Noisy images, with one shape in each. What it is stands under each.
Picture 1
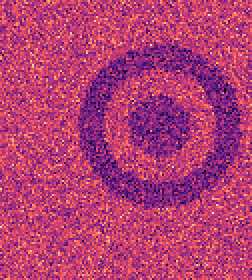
bullseye
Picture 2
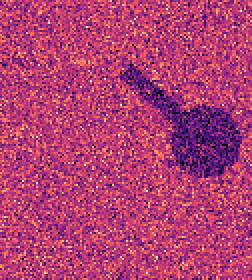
lollipop
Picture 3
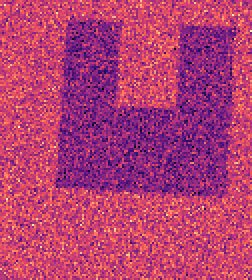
square with a notch
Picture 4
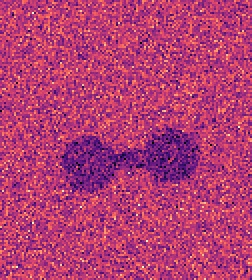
dumbbell
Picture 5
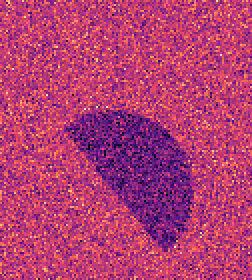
half disc
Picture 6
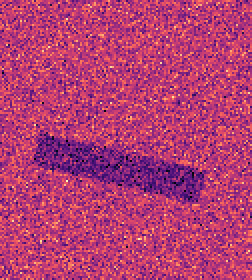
bar
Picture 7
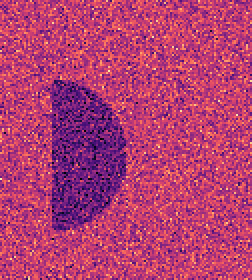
half disc
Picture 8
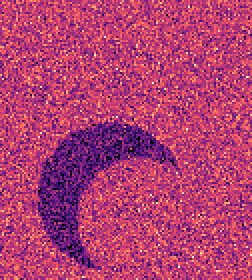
crescent
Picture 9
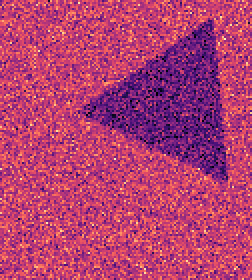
triangle
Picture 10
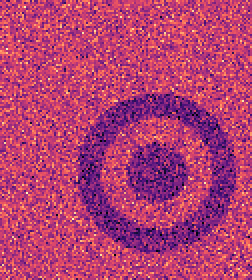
bullseye
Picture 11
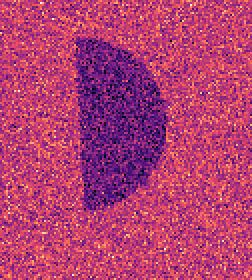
half disc
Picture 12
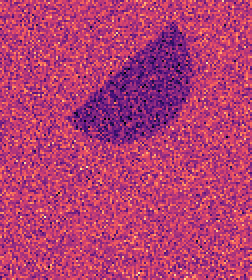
half disc
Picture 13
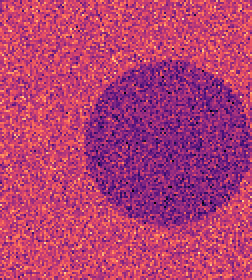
disc
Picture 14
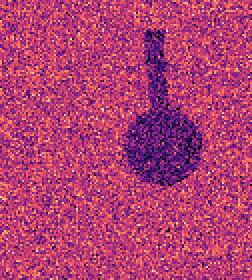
lollipop
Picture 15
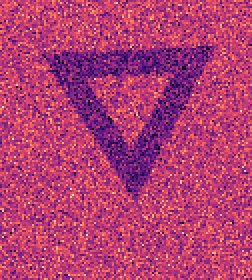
triangle frame
